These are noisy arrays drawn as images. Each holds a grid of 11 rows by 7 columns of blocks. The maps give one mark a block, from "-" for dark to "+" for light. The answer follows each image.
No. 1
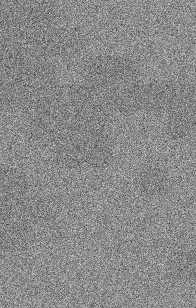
- - + + + + +
- - - + + + +
- - + - - + +
- - - - - - -
+ - - - + + -
+ + - - + + +
- + + + + - +
- - + + + + +
- + + + + + +
+ + + + + + -
+ + + + + + +
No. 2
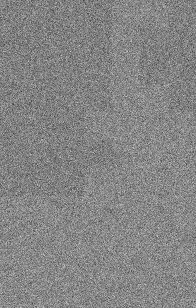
- - - - + + -
- - - - + - -
- - - - + - -
- - - - + + -
- - - + + + +
- - - - + + +
- - - + + + +
+ + + + + + +
+ + + + + + +
+ + + + + + +
+ + + + + + +
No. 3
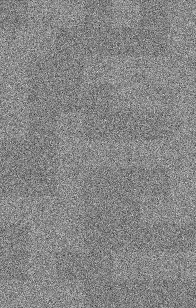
- + + - + - +
+ + - - - - +
+ - - + + + +
+ - - - + + +
+ - + - - - +
- - + + + + +
- - + - - - +
+ + + - - + +
- + + - - - -
- + - - + + +
+ + + - - - -
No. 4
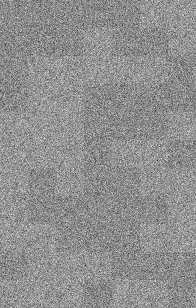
- - - - - + +
- - - + - - +
- + + + + + -
- + + - - - -
+ + + - - - +
+ + + - + + -
+ - + - - + +
+ - - - - - +
+ + - - - + +
- + + + - - -
+ + + - + + -
